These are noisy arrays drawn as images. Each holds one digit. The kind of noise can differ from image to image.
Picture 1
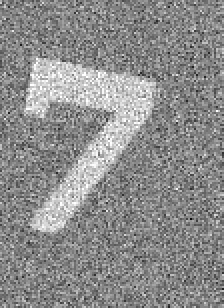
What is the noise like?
low rank plus noise
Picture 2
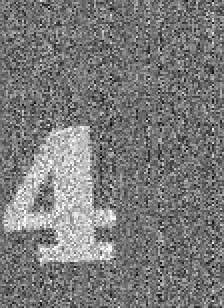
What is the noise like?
columns of uneven size
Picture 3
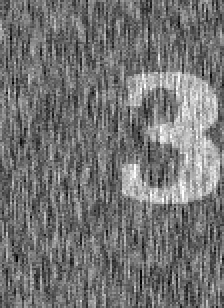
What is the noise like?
streaked along the columns
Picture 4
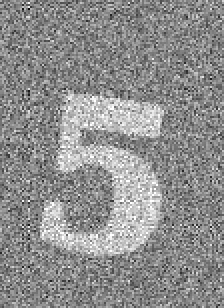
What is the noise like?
low rank plus noise
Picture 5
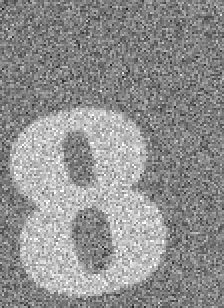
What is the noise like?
independent entries
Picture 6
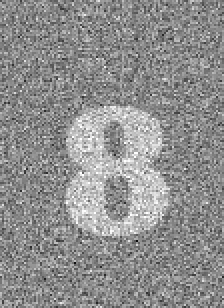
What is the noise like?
low rank plus noise
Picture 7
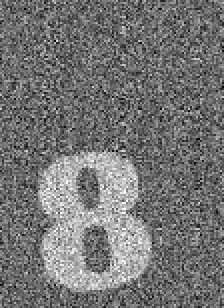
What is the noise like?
low rank plus noise
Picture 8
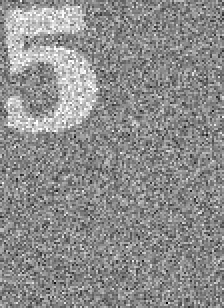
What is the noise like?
independent entries
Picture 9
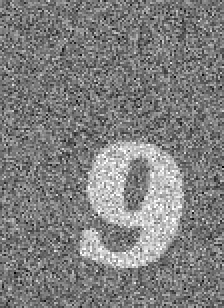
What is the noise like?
independent entries
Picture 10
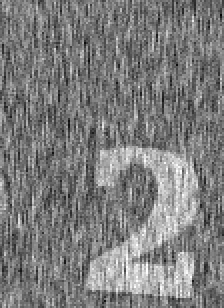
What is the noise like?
streaked along the columns
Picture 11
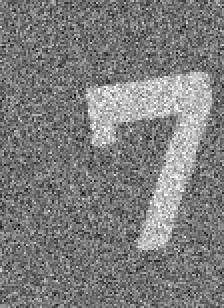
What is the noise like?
independent entries
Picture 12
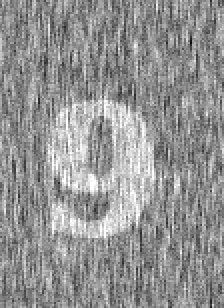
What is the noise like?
streaked along the columns
